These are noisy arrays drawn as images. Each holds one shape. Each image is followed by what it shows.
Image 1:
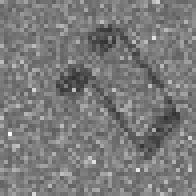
pair of musical notes
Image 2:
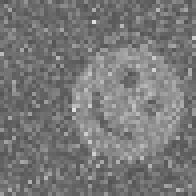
smiling face
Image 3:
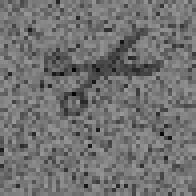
pair of scissors
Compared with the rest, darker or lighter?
darker
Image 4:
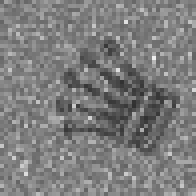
chess queen
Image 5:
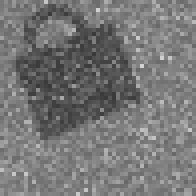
cup
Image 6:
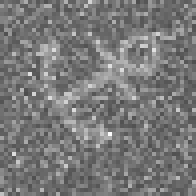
anchor
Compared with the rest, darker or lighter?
lighter
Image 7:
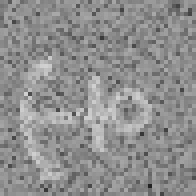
anchor
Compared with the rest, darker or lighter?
lighter
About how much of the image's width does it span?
two thirds
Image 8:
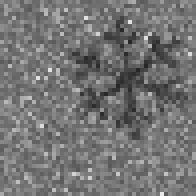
snowflake
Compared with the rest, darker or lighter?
darker
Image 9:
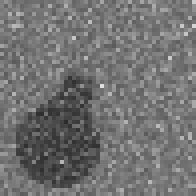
light bulb
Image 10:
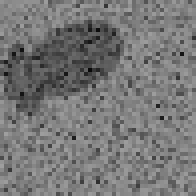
footprint
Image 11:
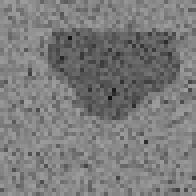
cloud
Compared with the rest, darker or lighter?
darker
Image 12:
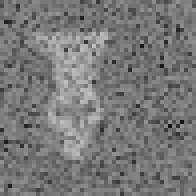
chess bishop
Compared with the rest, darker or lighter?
lighter
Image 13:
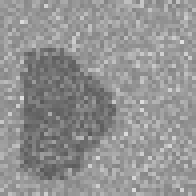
cloud
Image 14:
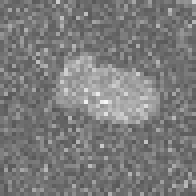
footprint
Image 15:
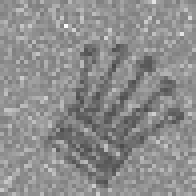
chess queen
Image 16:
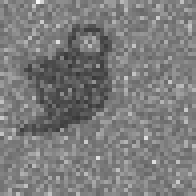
teapot
